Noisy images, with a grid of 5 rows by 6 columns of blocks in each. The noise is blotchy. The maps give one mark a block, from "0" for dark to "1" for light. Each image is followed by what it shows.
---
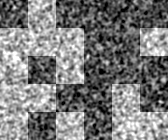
010000
111001
101000
110010
101011
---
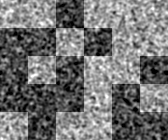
110111
001011
010110
000101
101100
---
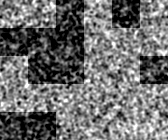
110101
000111
100110
111111
001111
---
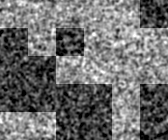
111110
010111
001111
000010
110010
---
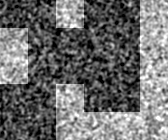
001001
100001
100001
001001
001111
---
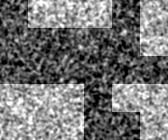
011101
000001
000000
111011
111001
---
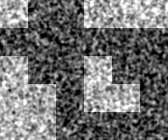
100111
000000
100100
110110
110000
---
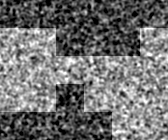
000000
110001
111111
110111
000011
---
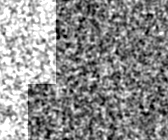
110000
110000
110000
100000
100000
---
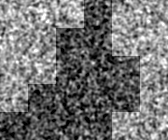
111011
110011
110001
100001
000011
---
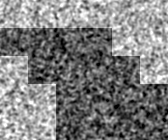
111111
000011
100001
110000
110000
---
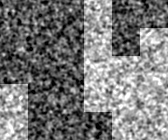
000100
000101
000111
100111
100011
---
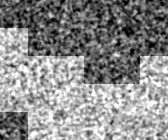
000000
100000
111001
111111
011111
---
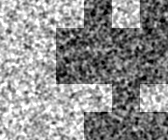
111010
110000
110000
111101
111000
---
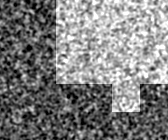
001111
001111
001111
000010
000000
